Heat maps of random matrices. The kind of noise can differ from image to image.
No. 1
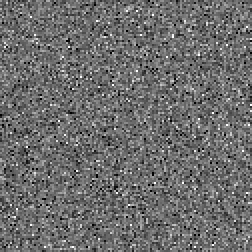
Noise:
heavy tails
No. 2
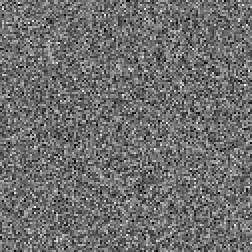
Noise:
independent entries
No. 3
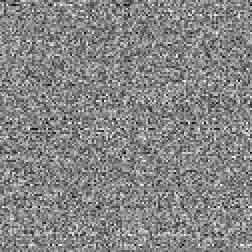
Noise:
rows of uneven size
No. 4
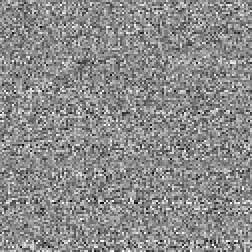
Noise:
rows of uneven size
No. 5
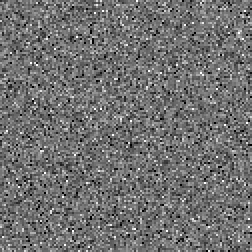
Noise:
heavy tails
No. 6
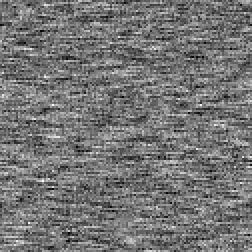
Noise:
streaked along the rows
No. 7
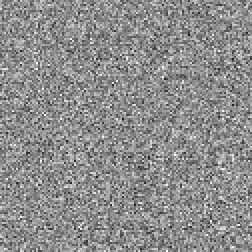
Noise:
low rank plus noise
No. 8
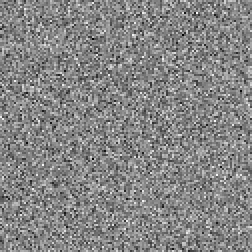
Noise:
independent entries
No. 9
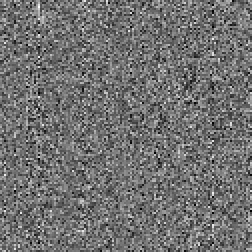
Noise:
columns of uneven size
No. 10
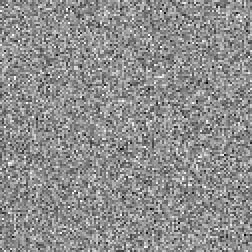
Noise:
independent entries
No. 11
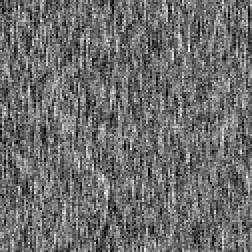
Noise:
streaked along the columns
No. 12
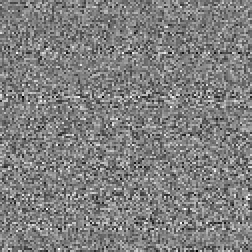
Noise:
rows of uneven size
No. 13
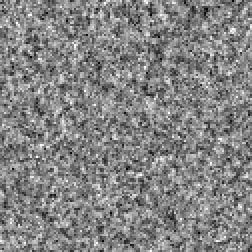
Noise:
blotchy
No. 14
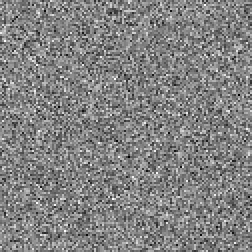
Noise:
low rank plus noise
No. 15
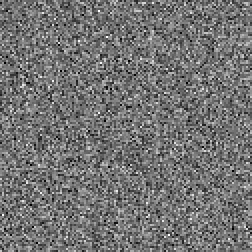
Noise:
low rank plus noise
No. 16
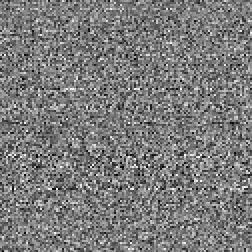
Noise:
rows of uneven size
